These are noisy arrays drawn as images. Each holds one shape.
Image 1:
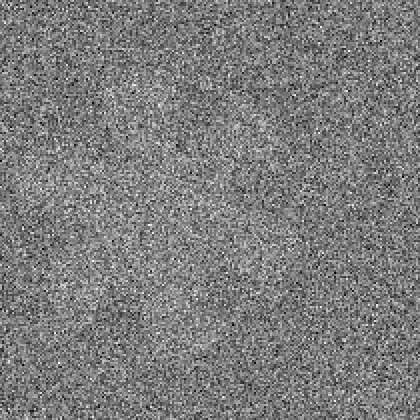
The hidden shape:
asterisk
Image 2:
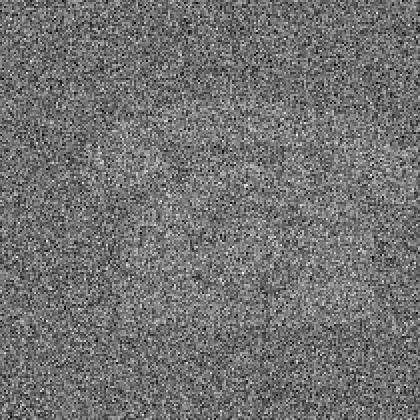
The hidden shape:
telephone
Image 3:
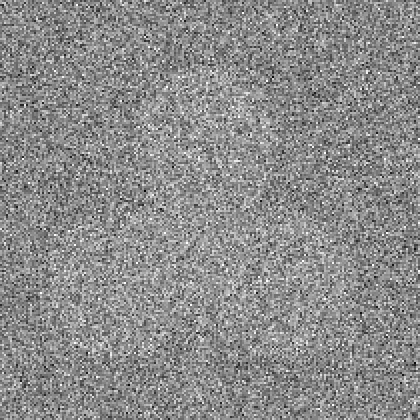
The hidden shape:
club
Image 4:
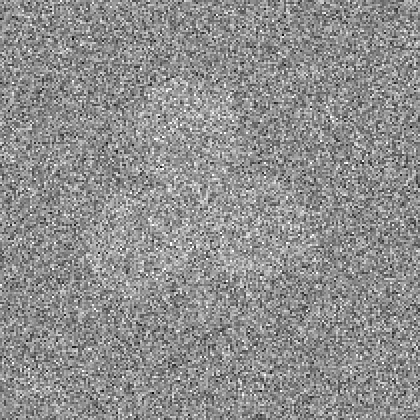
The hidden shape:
club
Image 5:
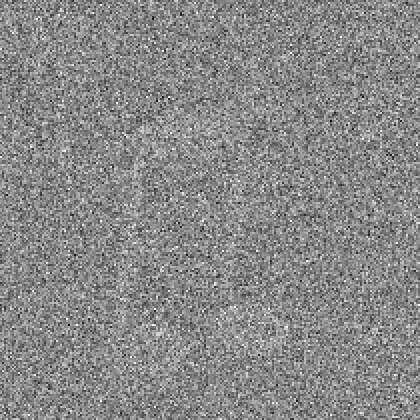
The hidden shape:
pair of musical notes
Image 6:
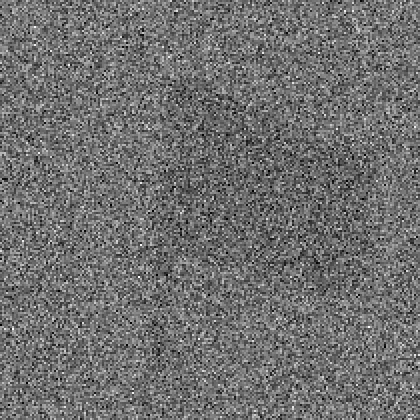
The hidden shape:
flag
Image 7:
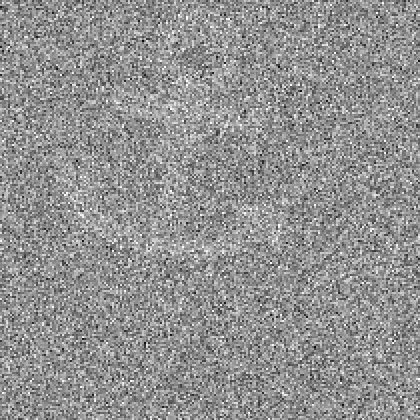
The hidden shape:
anchor
